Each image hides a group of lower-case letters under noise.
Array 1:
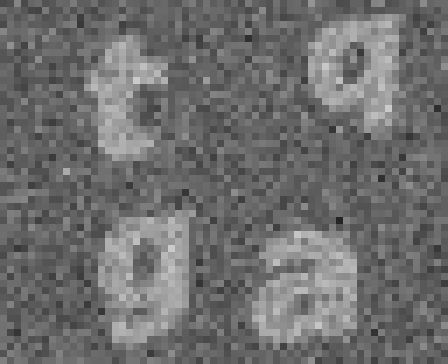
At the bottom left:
g
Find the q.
top right
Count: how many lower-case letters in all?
4
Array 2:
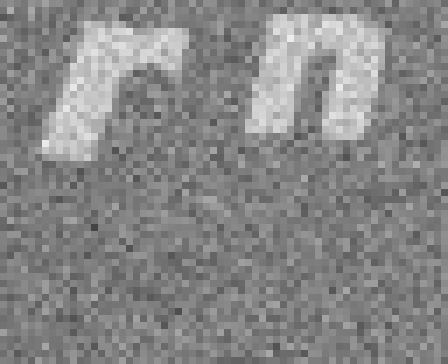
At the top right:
n
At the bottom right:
nothing
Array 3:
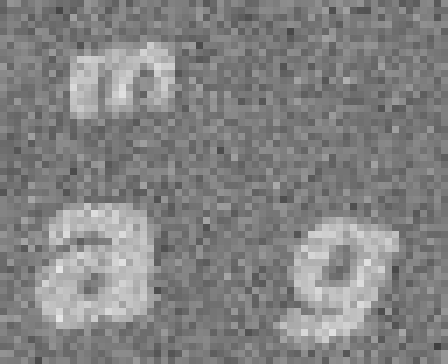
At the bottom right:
g
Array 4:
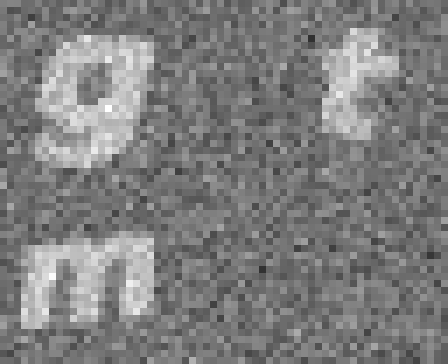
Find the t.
top right
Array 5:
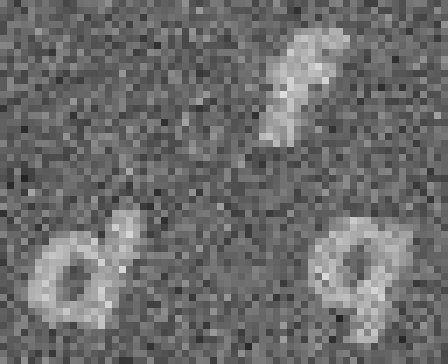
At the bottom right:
q
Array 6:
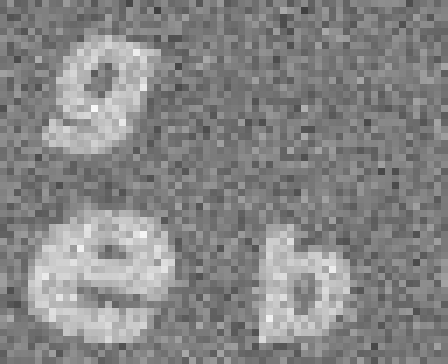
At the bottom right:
b
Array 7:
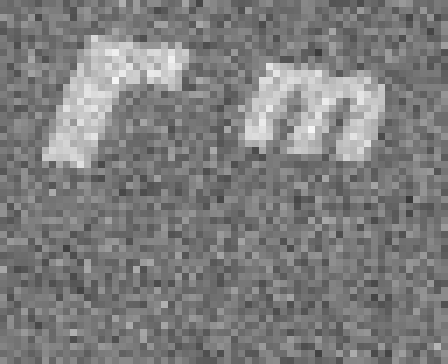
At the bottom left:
nothing
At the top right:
m
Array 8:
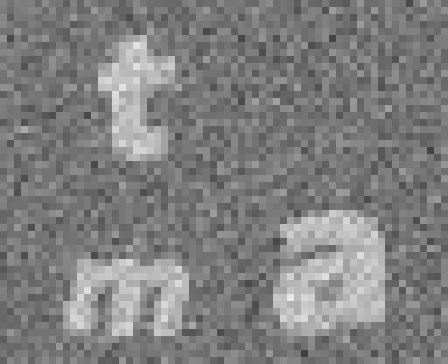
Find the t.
top left
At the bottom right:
a
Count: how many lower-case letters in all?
3
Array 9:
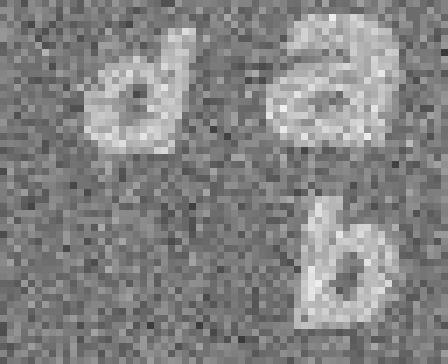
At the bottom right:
b
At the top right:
a
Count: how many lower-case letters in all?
3
